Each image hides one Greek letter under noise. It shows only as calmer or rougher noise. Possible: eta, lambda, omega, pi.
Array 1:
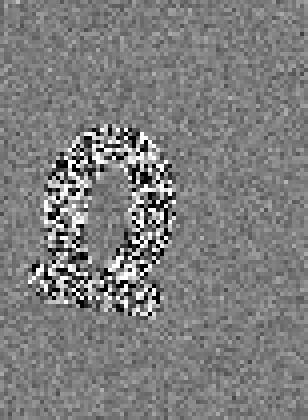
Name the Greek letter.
omega
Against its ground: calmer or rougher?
rougher
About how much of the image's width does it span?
half
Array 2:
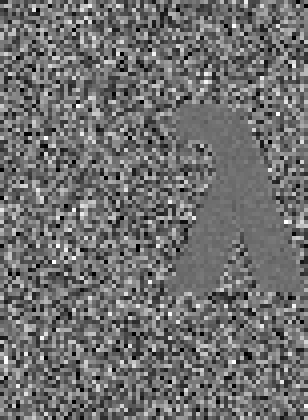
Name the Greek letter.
lambda
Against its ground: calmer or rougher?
calmer
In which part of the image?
middle right
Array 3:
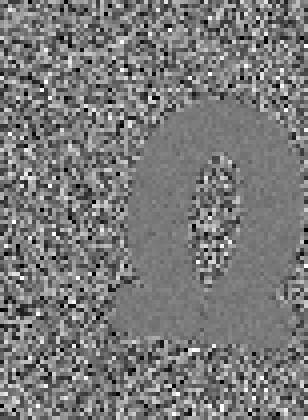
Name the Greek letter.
omega
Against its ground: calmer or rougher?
calmer
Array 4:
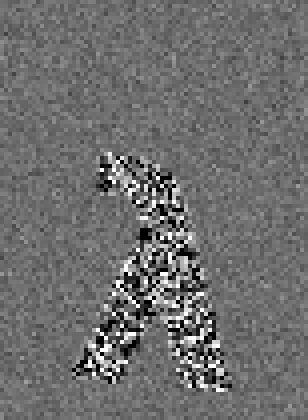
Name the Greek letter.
lambda
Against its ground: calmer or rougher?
rougher
